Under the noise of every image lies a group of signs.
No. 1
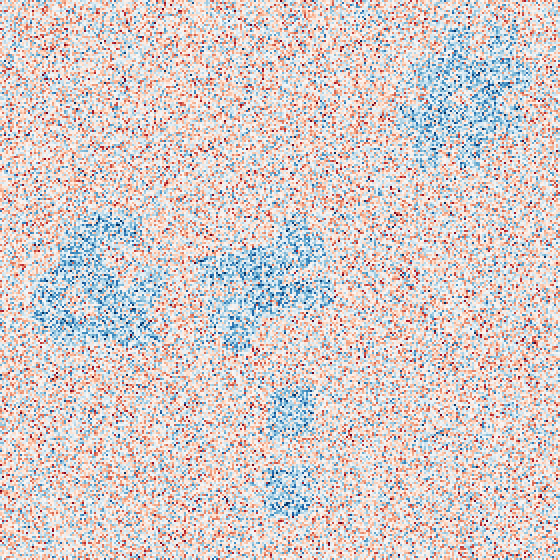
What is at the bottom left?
nothing
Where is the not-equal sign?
centre
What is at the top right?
hash sign
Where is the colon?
bottom middle
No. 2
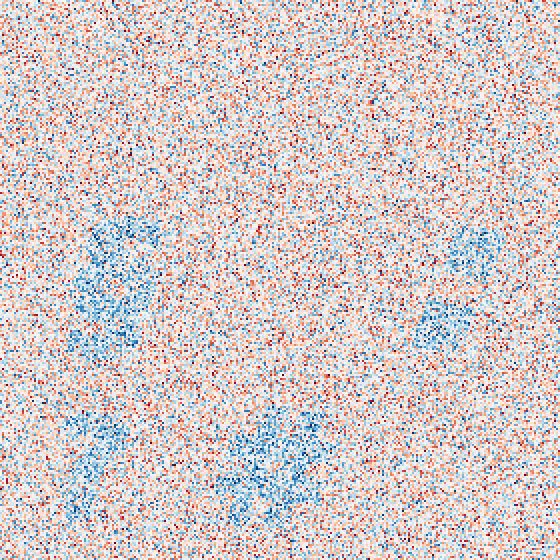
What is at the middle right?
colon
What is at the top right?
nothing
